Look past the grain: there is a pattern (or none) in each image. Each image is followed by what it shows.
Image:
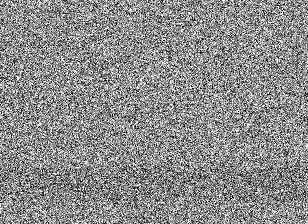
one horizontal stripe
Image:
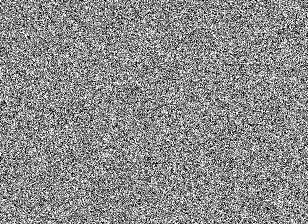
only noise
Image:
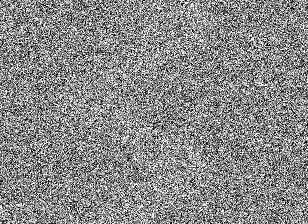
a wavy band
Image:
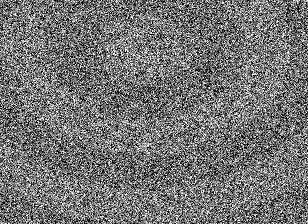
rings round one point
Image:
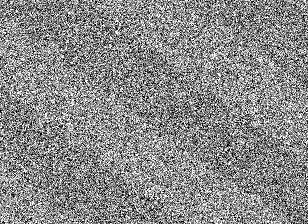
diagonal stripes
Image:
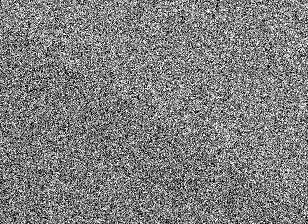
a sharp edge
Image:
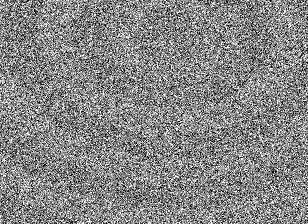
rings round one point
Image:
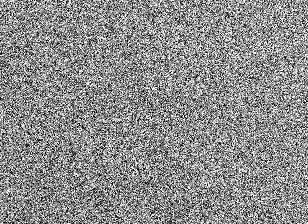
a smooth slope
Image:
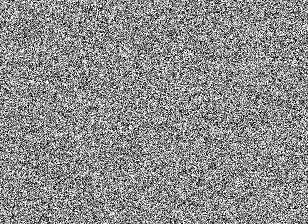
only noise
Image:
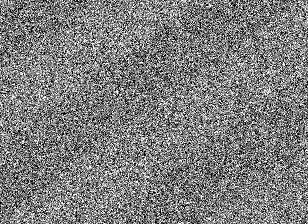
diagonal stripes
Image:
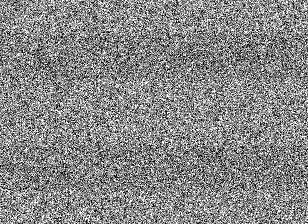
horizontal stripes
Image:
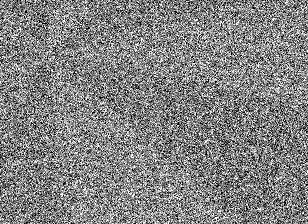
spokes from one point
